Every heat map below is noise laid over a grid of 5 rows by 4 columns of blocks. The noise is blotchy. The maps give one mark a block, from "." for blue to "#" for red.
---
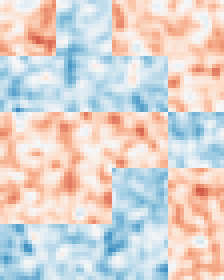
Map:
# . # #
. . . #
# # # .
# # . #
. . . #
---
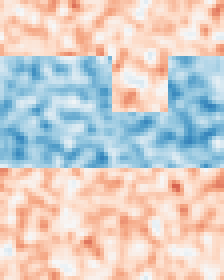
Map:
# # # #
. . # .
. . . .
# # # #
# # # #
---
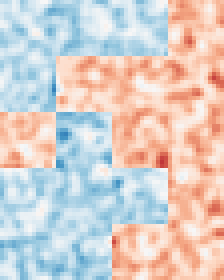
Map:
. . . #
. # # #
# . # #
. . . #
. . # #
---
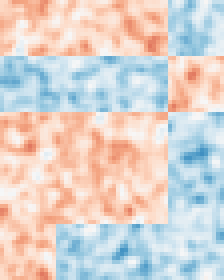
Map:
# # # .
. . . #
# # # .
# # # .
# . . .
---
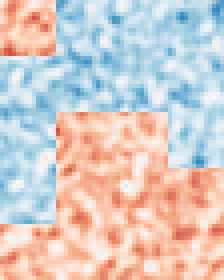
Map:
# . . .
. . . .
. # # .
. # # #
# # # #
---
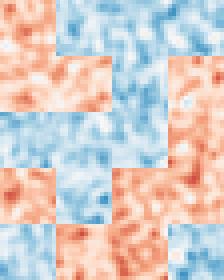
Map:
# . . .
# # . #
. . . #
# . # #
. # # .
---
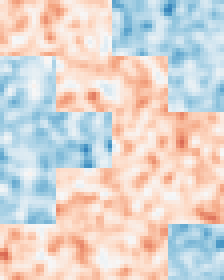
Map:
# # . .
. # # .
. . # #
. # # #
# # # .
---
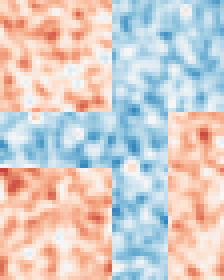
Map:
# # . .
# # . .
. . . #
# # . #
# # . #
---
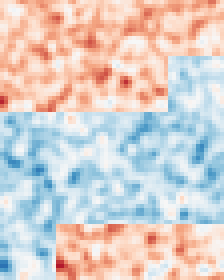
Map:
# # # #
# # # .
. . . .
. . . .
. # # #
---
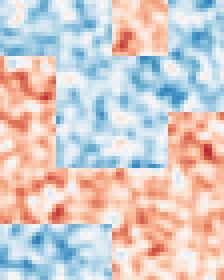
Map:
. . # .
# . . .
# . . #
# # # #
. . # #
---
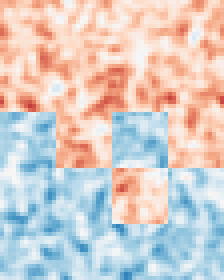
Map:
# # # #
# # # #
. # . #
. . # .
. . . .
